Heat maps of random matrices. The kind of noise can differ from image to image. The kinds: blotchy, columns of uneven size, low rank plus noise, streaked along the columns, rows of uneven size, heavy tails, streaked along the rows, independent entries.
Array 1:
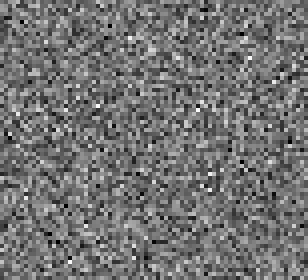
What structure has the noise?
independent entries
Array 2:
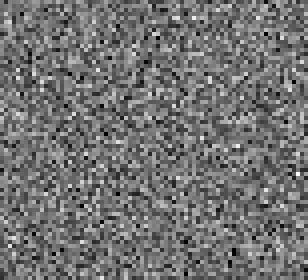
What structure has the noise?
independent entries
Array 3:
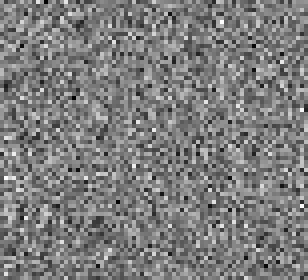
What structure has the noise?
low rank plus noise
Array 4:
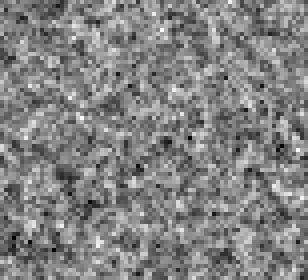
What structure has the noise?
blotchy
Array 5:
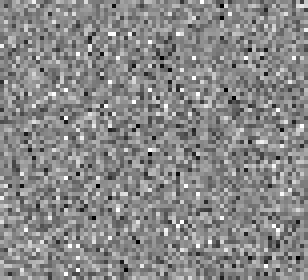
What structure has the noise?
heavy tails
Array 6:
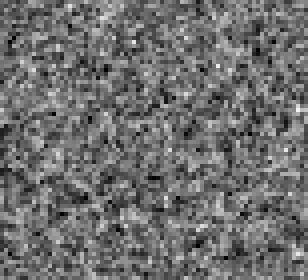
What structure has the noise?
blotchy
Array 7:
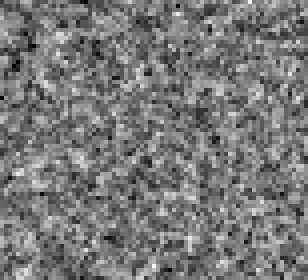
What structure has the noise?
blotchy
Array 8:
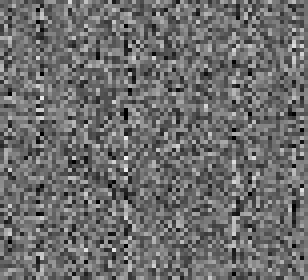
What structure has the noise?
columns of uneven size
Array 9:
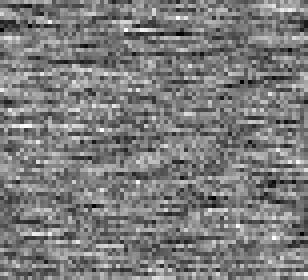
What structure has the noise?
streaked along the rows
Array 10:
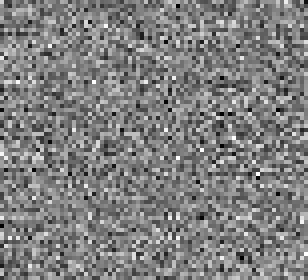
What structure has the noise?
low rank plus noise
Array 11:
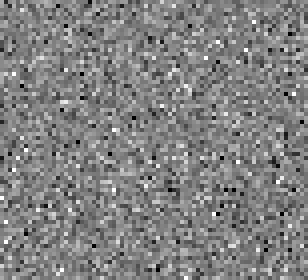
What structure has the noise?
heavy tails
